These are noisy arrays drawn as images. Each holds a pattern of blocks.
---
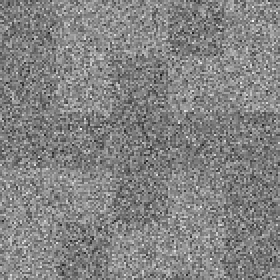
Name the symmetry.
the same after a half turn
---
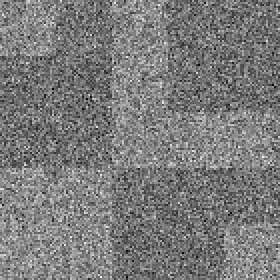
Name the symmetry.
mirrored about the diagonal from the bottom left
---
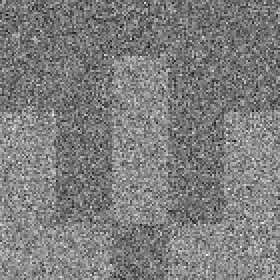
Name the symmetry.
left and right mirror each other
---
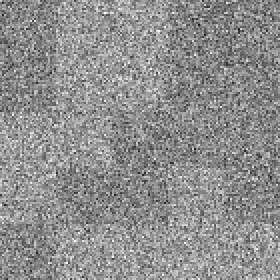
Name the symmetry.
no symmetry
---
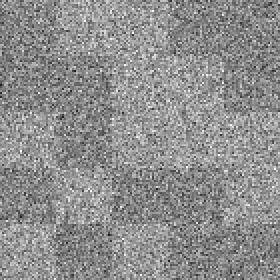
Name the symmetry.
mirrored about the diagonal from the bottom left
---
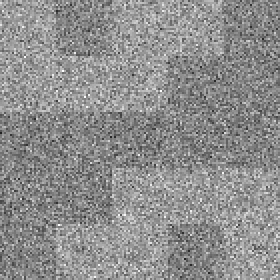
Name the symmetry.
the same after a half turn
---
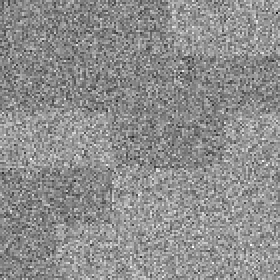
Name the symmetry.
no symmetry
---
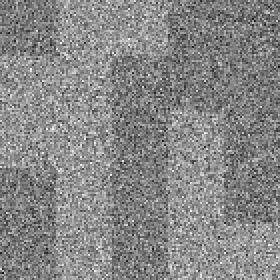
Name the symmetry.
no symmetry
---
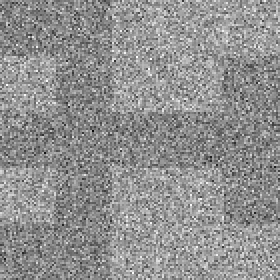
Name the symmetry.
top and bottom mirror each other
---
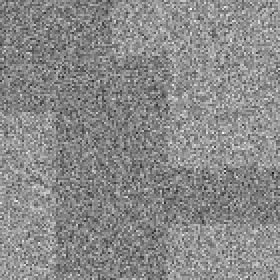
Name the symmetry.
no symmetry
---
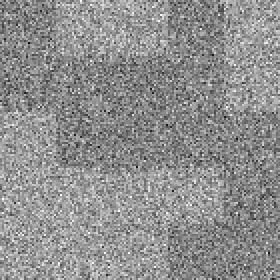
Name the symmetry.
no symmetry
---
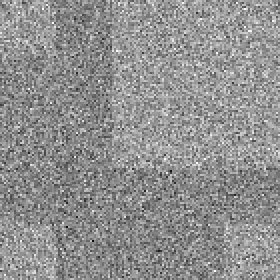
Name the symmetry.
mirrored about the diagonal from the bottom left
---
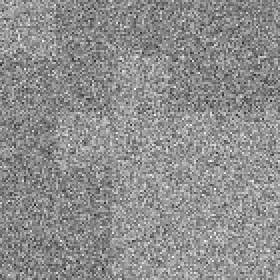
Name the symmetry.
mirrored about the diagonal from the top left
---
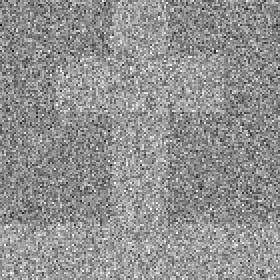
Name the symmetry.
left and right mirror each other
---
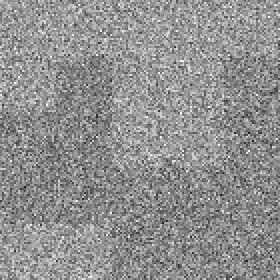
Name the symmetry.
no symmetry
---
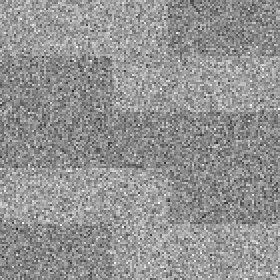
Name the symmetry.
the same after a half turn
